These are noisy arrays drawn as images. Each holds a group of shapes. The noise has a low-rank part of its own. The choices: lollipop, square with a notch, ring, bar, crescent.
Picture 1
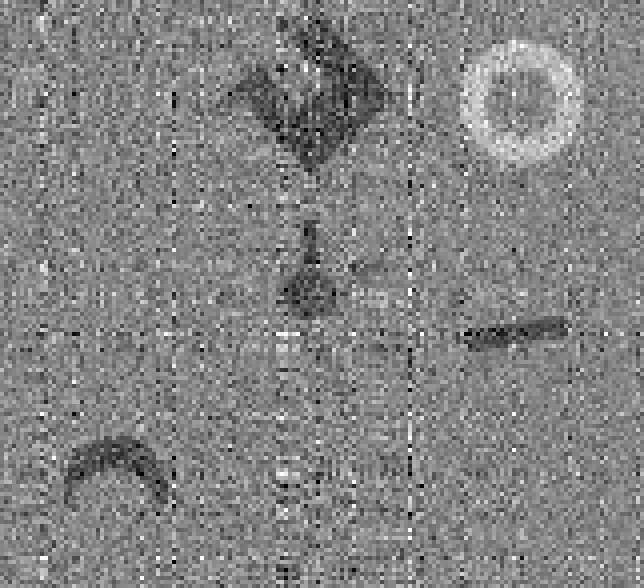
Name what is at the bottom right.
nothing
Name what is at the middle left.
nothing
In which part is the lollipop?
centre
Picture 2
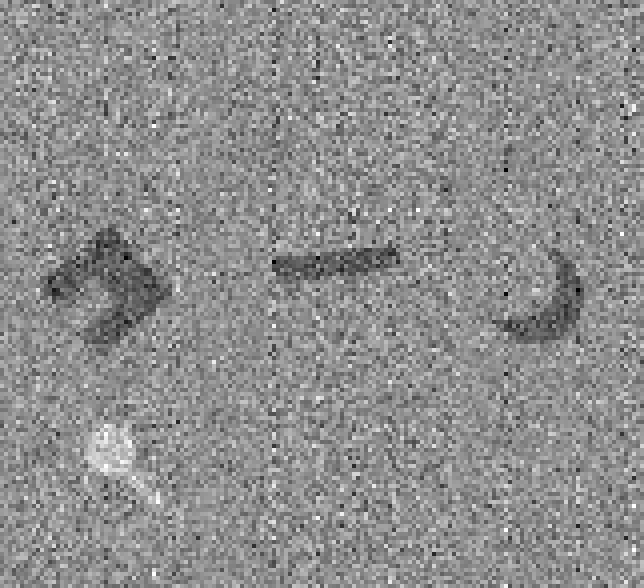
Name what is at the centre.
bar
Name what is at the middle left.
square with a notch
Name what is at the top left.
nothing
